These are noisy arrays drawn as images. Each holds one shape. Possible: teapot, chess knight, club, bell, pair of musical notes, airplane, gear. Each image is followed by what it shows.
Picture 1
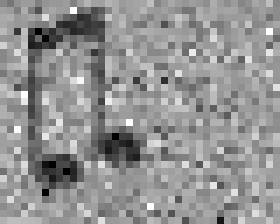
pair of musical notes
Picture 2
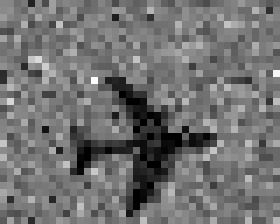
airplane
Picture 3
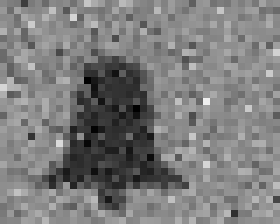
bell
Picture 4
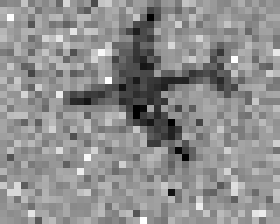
airplane
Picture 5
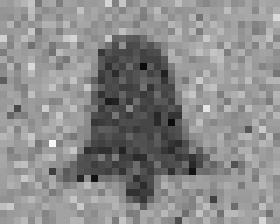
bell
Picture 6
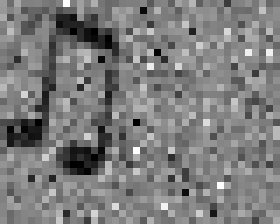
pair of musical notes
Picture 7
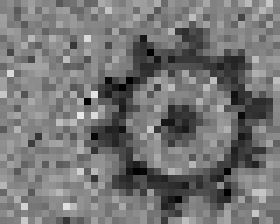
gear
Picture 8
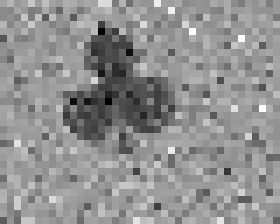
club
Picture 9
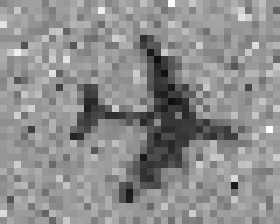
airplane
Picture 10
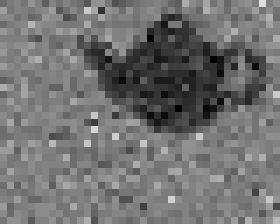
teapot
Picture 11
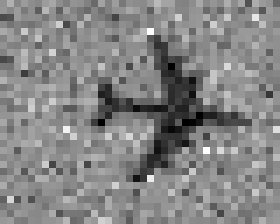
airplane
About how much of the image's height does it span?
two thirds
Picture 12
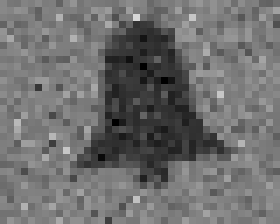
bell
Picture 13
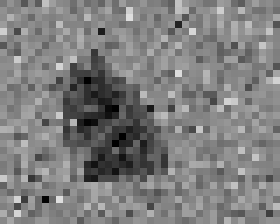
chess knight
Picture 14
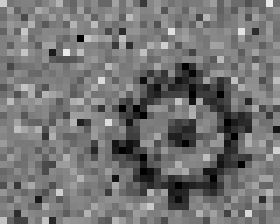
gear
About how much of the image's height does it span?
two thirds
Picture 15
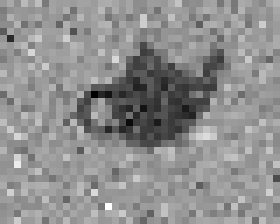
teapot
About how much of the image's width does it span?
half
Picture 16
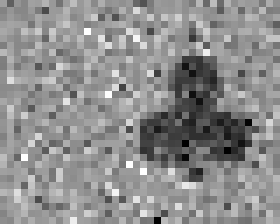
club
